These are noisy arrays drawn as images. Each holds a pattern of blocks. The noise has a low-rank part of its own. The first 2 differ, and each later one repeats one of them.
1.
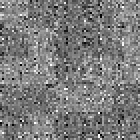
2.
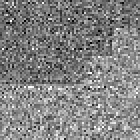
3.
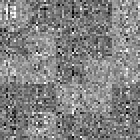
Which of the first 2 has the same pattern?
1
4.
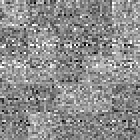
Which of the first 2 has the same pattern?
1
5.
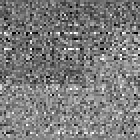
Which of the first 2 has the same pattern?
2
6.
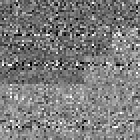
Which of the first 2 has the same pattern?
2
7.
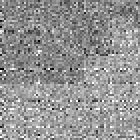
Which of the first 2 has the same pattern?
2
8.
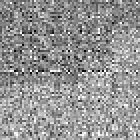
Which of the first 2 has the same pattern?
2
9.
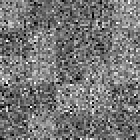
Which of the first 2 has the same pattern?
1
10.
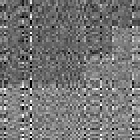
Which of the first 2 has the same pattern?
2
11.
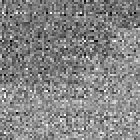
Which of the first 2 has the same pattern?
2
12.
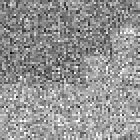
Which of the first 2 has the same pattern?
2
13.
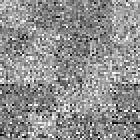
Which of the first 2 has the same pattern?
1
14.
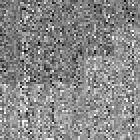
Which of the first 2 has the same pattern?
2
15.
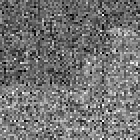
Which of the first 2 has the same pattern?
2
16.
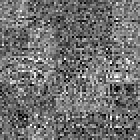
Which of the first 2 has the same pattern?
1
